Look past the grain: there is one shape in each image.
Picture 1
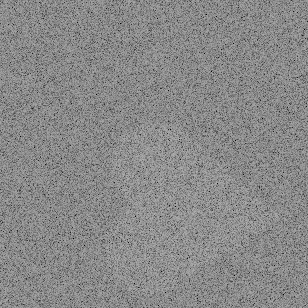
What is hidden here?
light heart
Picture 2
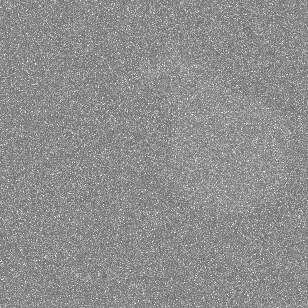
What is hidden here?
light pear
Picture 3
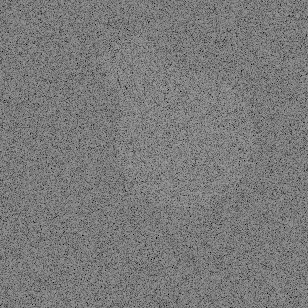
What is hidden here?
light light bulb
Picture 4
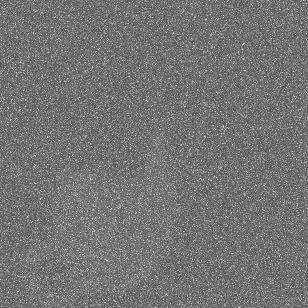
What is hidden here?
light teapot
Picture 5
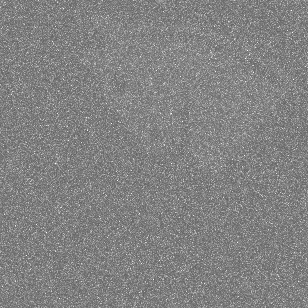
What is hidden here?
light chess knight
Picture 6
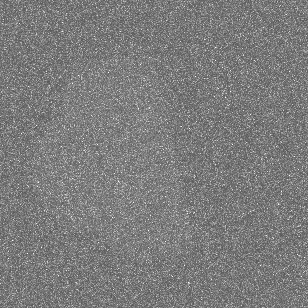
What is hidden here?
light cloud
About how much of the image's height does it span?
two thirds
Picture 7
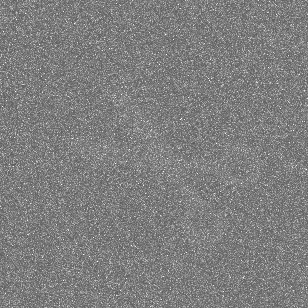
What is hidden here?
light pair of scissors
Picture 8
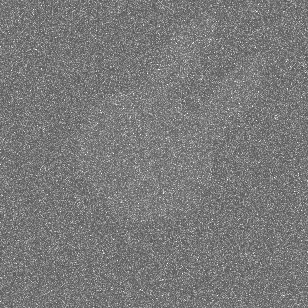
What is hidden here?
light rabbit's head
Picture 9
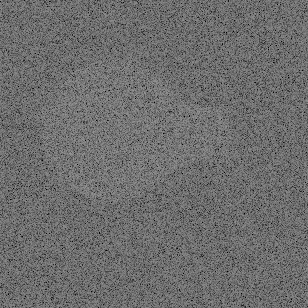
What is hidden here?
light light bulb
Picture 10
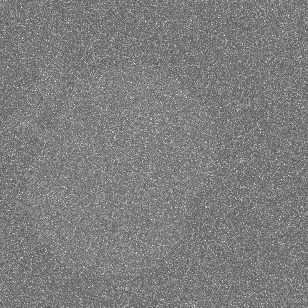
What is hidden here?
light apple
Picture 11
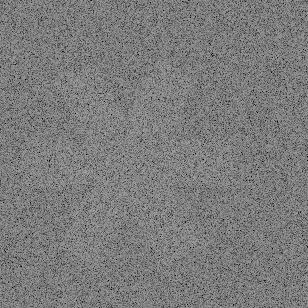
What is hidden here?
light asterisk
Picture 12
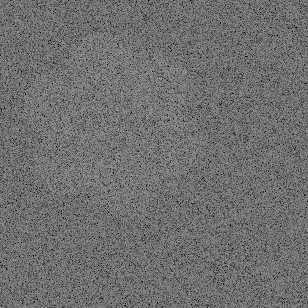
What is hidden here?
light flower
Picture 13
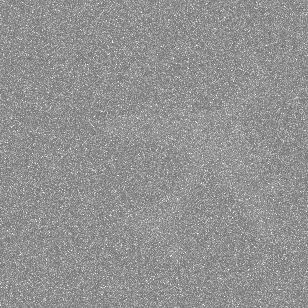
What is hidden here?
light airplane
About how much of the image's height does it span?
two thirds
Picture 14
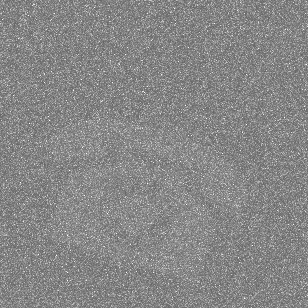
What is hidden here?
light telephone
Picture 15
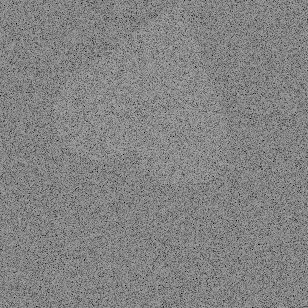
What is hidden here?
light heart
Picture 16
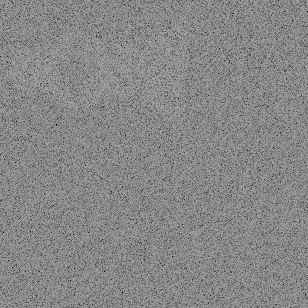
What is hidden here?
light chess bishop
